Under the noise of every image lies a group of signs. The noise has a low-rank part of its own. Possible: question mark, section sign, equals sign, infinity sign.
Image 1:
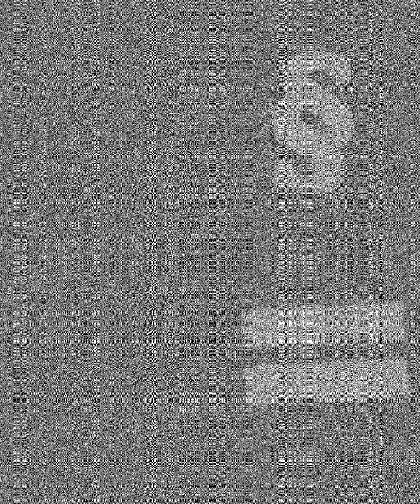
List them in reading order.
top right: section sign; bottom right: equals sign
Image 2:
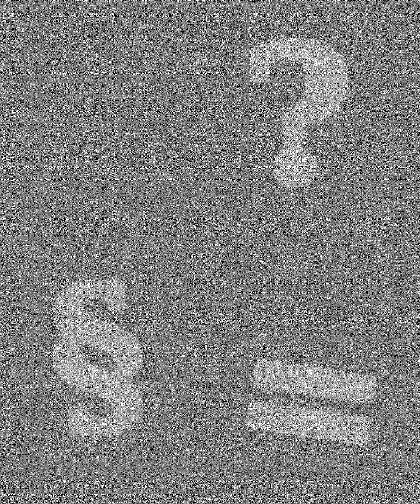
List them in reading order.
top right: question mark; bottom left: section sign; bottom right: equals sign
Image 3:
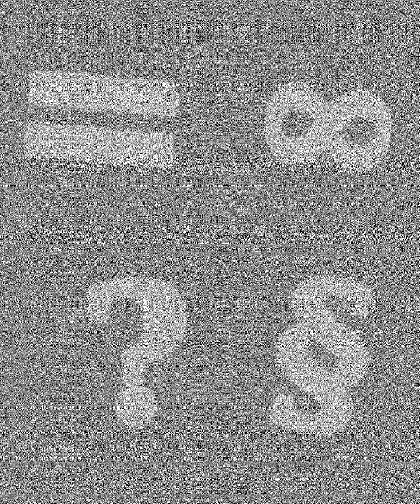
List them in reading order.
top left: equals sign; top right: infinity sign; bottom left: question mark; bottom right: section sign
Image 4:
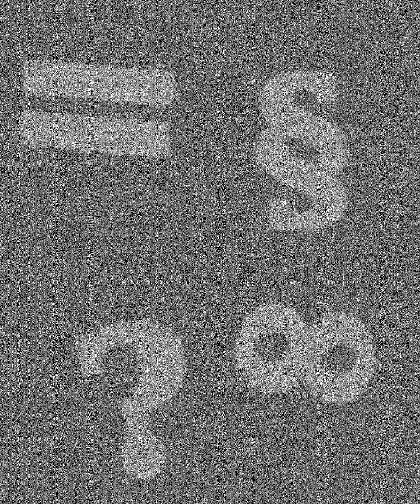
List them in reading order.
top left: equals sign; top right: section sign; bottom left: question mark; bottom right: infinity sign
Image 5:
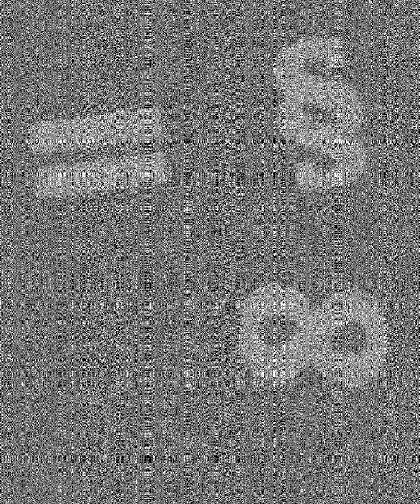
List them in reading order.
top left: equals sign; top right: section sign; bottom right: infinity sign
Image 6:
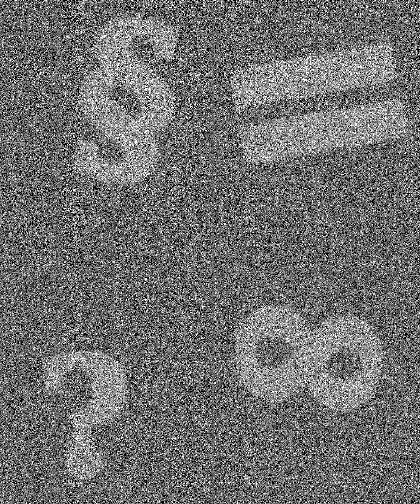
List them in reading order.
top left: section sign; top right: equals sign; bottom left: question mark; bottom right: infinity sign
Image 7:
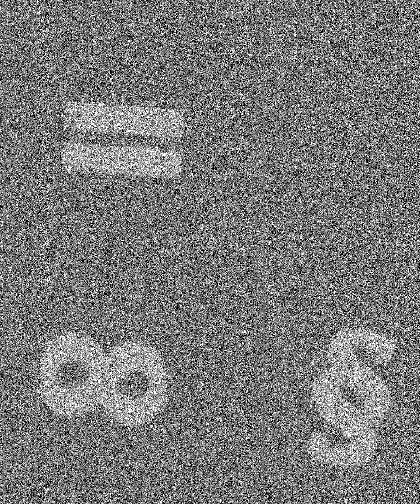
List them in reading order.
top left: equals sign; bottom left: infinity sign; bottom right: section sign
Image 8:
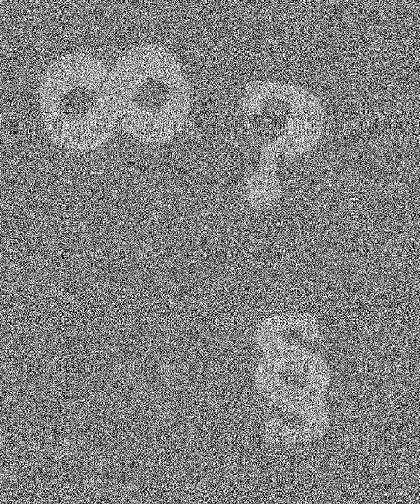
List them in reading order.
top left: infinity sign; top right: question mark; bottom right: section sign
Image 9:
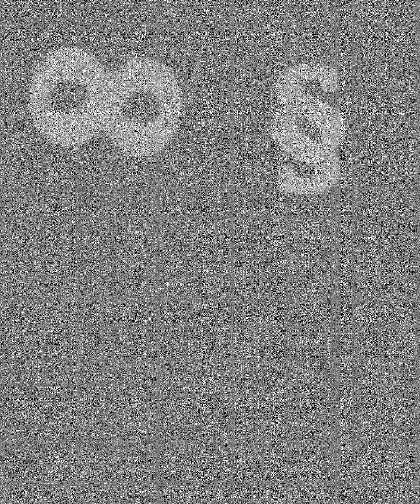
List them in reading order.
top left: infinity sign; top right: section sign
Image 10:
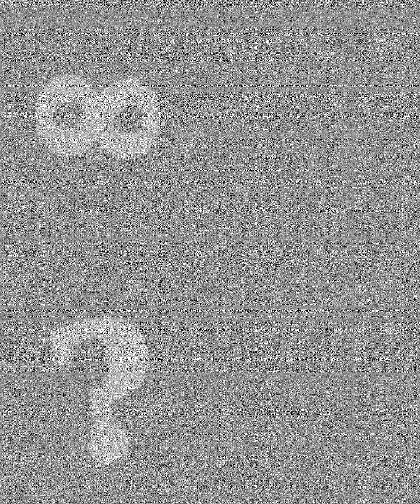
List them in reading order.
top left: infinity sign; bottom left: question mark
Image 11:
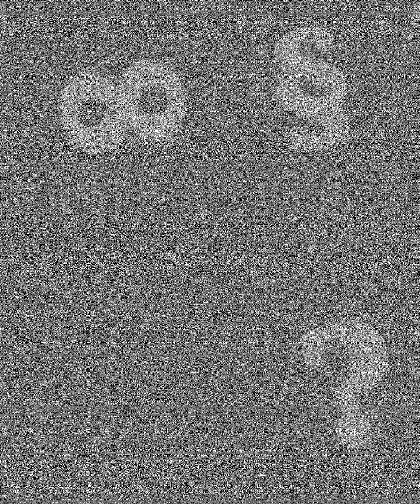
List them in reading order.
top left: infinity sign; top right: section sign; bottom right: question mark
